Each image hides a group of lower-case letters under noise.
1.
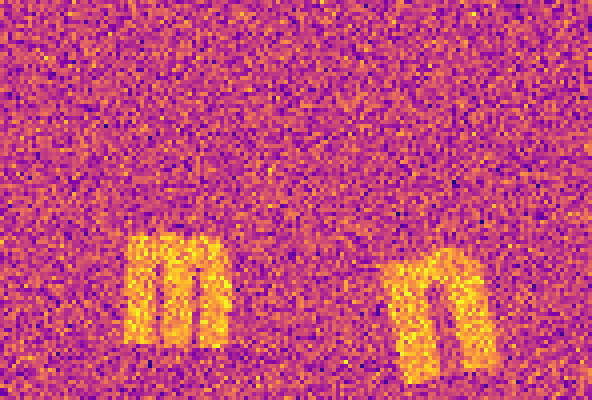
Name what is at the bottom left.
m
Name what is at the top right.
nothing
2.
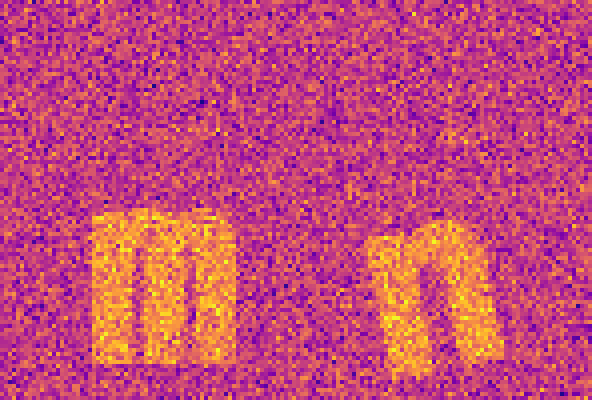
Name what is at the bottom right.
n
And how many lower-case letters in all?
2
